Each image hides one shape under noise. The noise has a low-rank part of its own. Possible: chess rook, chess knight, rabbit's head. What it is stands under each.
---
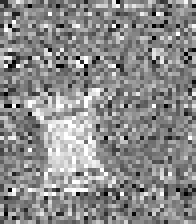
light chess rook
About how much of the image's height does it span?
half
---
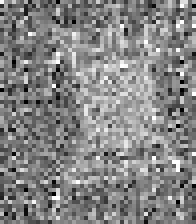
light chess rook
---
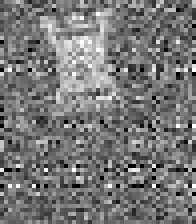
light chess rook
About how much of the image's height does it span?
half
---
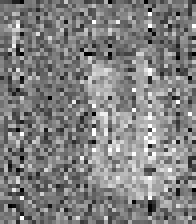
light rabbit's head
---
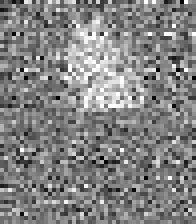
light chess knight
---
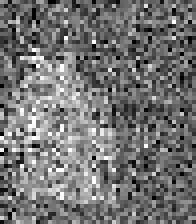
light chess knight
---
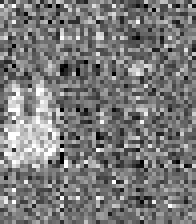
light rabbit's head, middle left
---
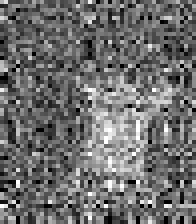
light chess rook
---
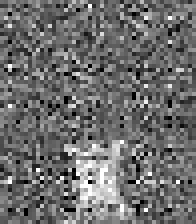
light chess rook, bottom middle
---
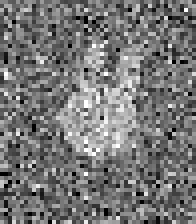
light rabbit's head
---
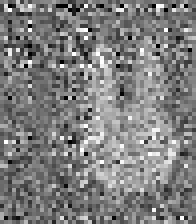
light rabbit's head
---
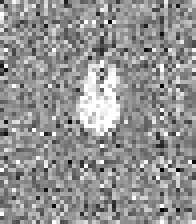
light rabbit's head, centre
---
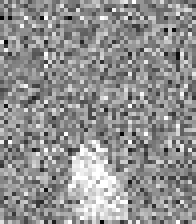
light chess knight, bottom middle
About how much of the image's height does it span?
a third
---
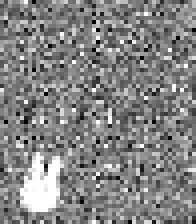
light rabbit's head, bottom left
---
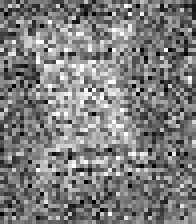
light chess rook
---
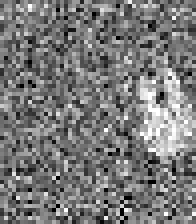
light rabbit's head, middle right
